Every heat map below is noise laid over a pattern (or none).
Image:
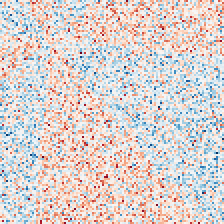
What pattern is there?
spokes from one point
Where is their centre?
top left
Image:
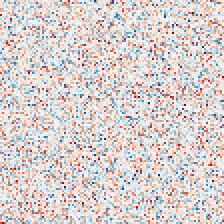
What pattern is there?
only noise
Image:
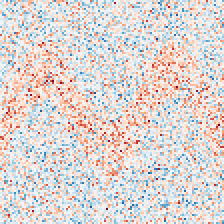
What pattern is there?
a wavy band
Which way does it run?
left to right
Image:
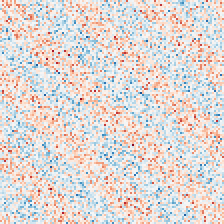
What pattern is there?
diagonal stripes
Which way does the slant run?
top left to bottom right
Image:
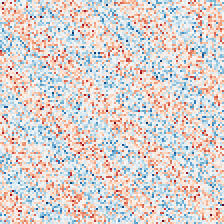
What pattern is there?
diagonal stripes
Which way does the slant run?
top left to bottom right
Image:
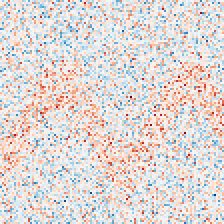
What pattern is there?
a wavy band
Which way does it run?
left to right
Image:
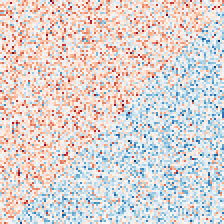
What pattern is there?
a sharp edge
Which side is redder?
top left
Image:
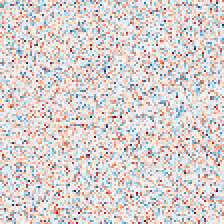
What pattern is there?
only noise
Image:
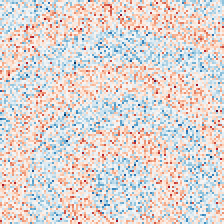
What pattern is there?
rings round one point
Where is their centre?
bottom middle
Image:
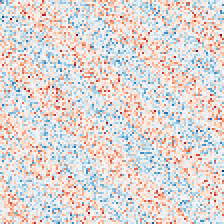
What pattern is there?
diagonal stripes
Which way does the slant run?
top left to bottom right
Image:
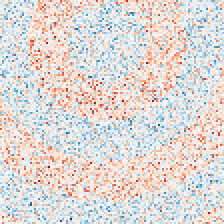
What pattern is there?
rings round one point
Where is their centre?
top middle
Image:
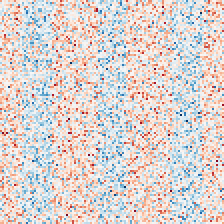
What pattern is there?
vertical stripes
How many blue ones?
3
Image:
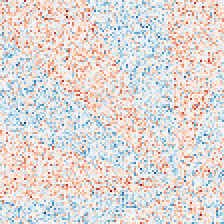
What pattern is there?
spokes from one point
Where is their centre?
bottom right
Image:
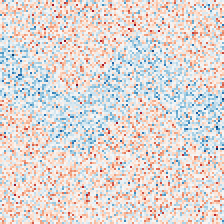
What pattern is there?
a wavy band
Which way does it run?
left to right
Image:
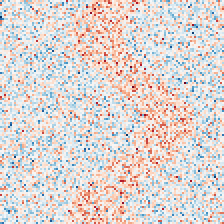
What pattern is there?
a wavy band
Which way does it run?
top to bottom
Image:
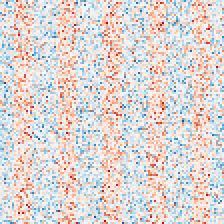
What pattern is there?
vertical stripes
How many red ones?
5
